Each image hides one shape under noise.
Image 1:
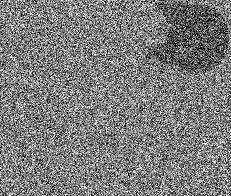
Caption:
dark cat's head, top right
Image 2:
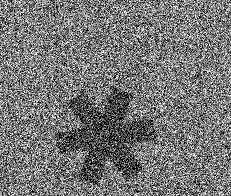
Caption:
dark asterisk
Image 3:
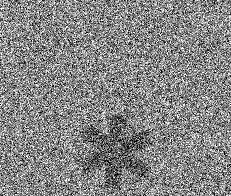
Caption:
dark asterisk, bottom middle
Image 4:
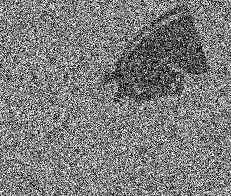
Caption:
dark chess knight
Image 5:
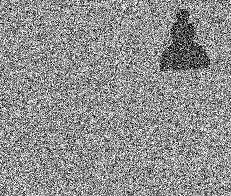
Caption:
dark chess pawn, top right
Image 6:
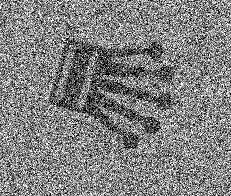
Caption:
dark chess queen
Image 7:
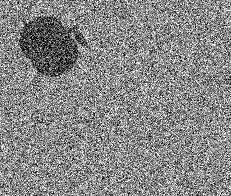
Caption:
dark apple, top left
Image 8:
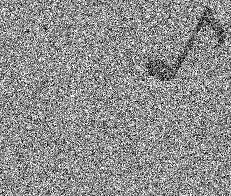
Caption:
dark musical note, top right
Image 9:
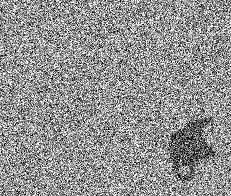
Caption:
dark teapot, bottom right
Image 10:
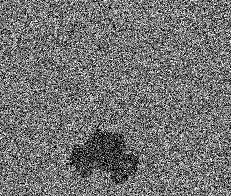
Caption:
dark car, bottom middle
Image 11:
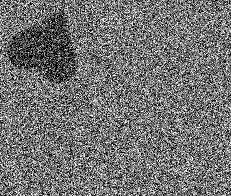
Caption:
dark heart, top left
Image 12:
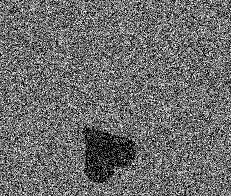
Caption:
dark heart, bottom middle
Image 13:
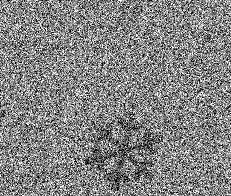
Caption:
dark snowflake, bottom middle
